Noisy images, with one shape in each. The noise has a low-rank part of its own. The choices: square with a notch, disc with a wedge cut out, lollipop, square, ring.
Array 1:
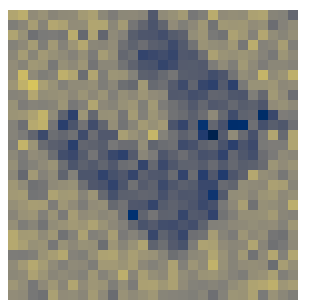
dark square with a notch
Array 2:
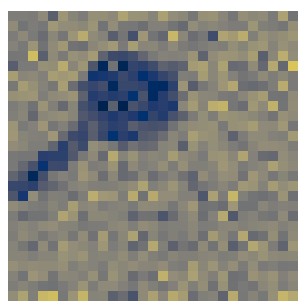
dark lollipop
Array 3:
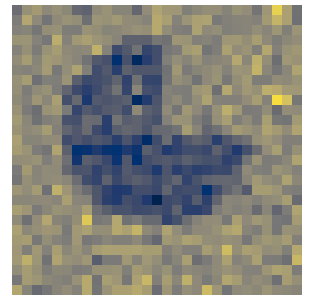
dark disc with a wedge cut out
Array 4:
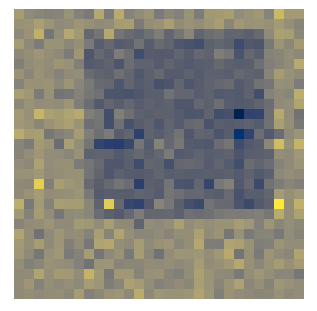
dark square
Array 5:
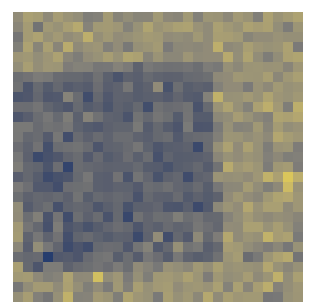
dark square
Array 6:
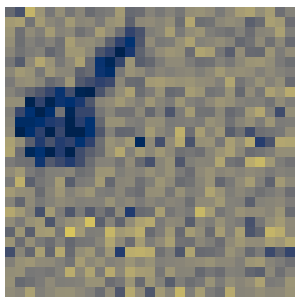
dark lollipop
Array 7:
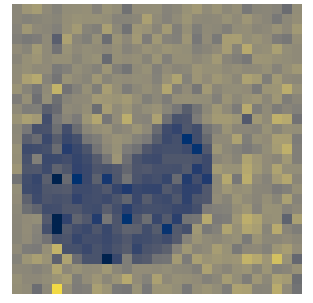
dark disc with a wedge cut out
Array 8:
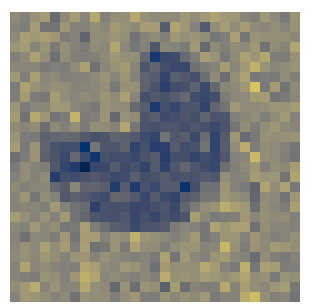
dark disc with a wedge cut out
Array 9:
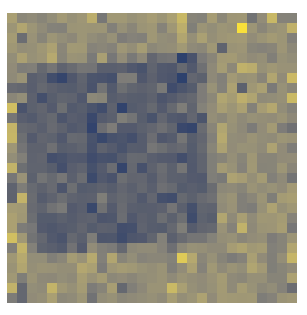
dark square
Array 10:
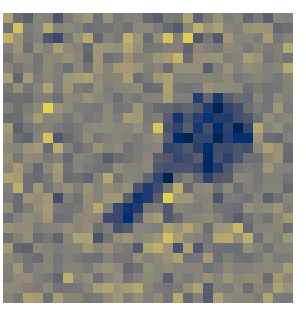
dark lollipop
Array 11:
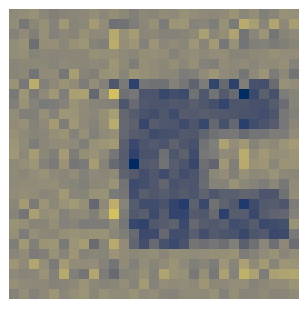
dark square with a notch
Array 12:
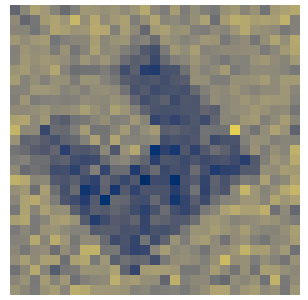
dark square with a notch
